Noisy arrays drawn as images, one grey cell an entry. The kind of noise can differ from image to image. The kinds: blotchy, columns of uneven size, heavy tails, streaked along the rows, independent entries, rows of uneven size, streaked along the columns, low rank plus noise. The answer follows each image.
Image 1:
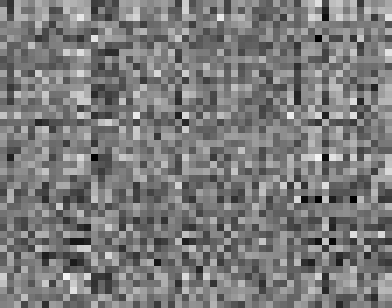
low rank plus noise
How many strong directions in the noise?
one
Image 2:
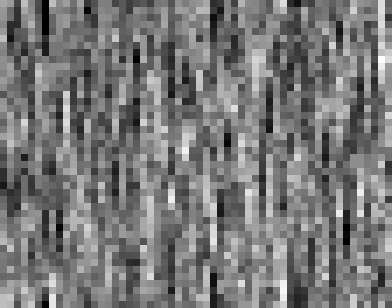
streaked along the columns
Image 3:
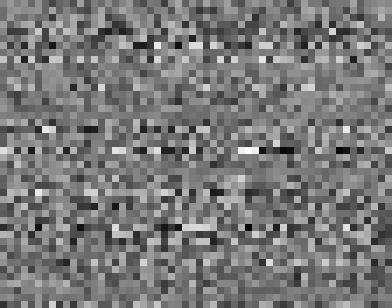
rows of uneven size
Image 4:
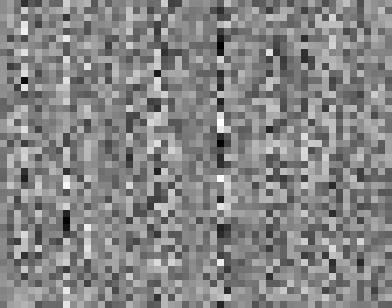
columns of uneven size
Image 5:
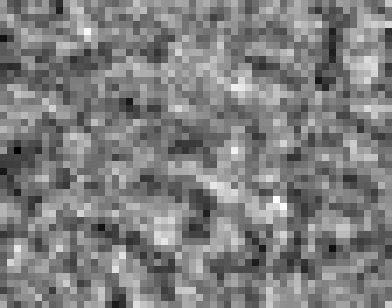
blotchy
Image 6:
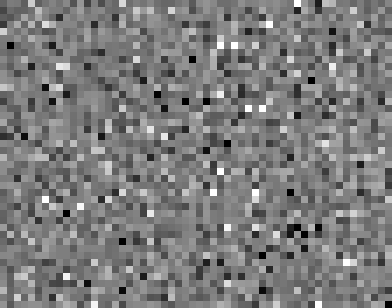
heavy tails
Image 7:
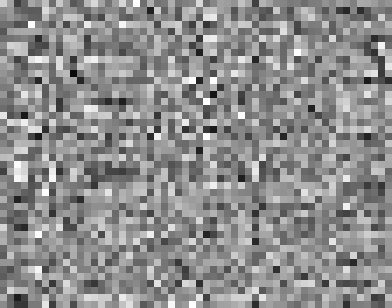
low rank plus noise
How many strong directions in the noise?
two
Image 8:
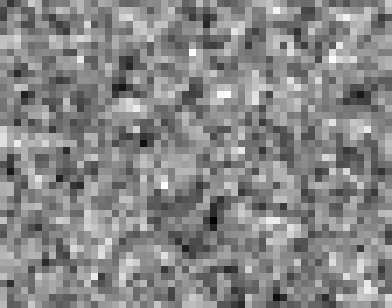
blotchy
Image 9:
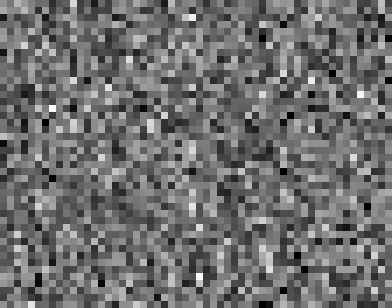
low rank plus noise
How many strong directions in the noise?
five to eight
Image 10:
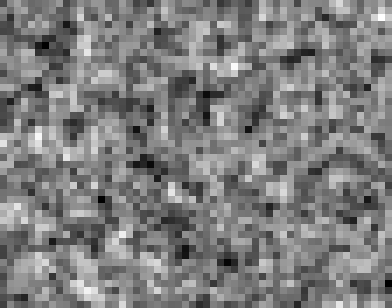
blotchy
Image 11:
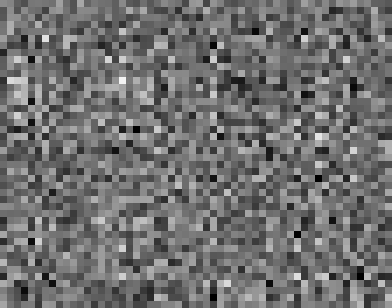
low rank plus noise
